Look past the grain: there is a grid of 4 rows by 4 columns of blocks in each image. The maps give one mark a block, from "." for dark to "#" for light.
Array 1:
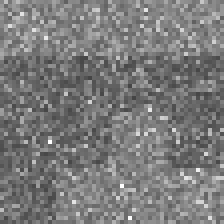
# # # #
. . . .
. . # .
. # # #
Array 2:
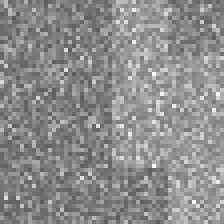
. . # .
. . # #
. . # #
. . . #
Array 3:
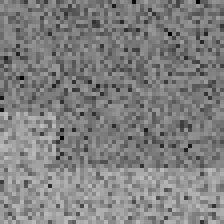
. . . .
. . . .
# . . .
# # # #
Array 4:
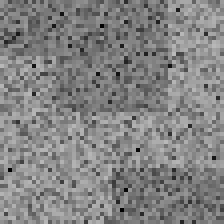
. . . #
# . . #
# # # #
# # . .
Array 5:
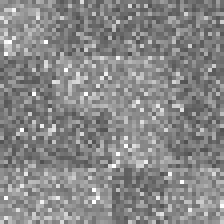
# . . .
. # # .
. . # .
# # . #
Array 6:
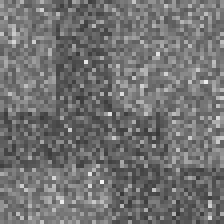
# . # #
# . # #
. . . #
# # . .
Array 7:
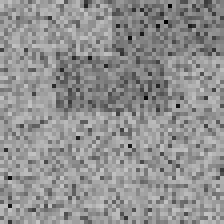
# # . .
# . . #
# # # #
# # # #
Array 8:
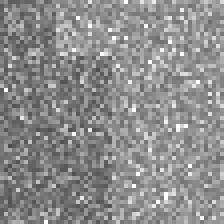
. # # #
. . # #
. . # #
. . # #
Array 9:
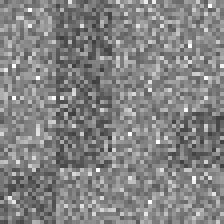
# . # #
# . # #
# . # .
. # # #
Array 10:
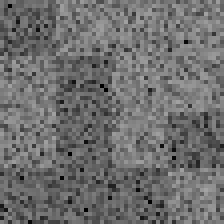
. # # #
# . # #
# . # .
. . . #
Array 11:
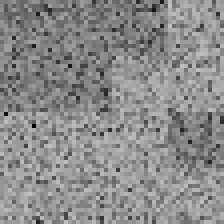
. . . #
. . # #
# # # .
# # # #
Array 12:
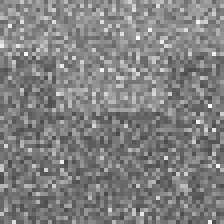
# # # #
. # # .
. . . .
. . . .
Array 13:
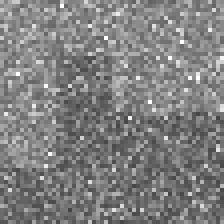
# # # #
# . # #
# . . .
. . . .
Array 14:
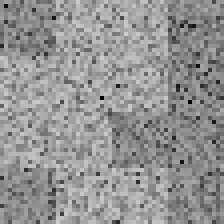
. # # .
# # # .
# # . .
. # # .
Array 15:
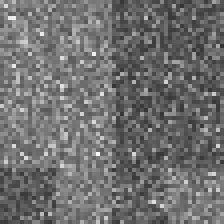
# # . .
# # . .
# # . .
. # . #
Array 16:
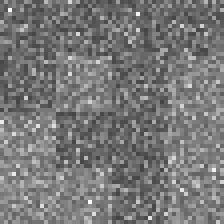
. . . .
. # . #
# . . #
# # . #
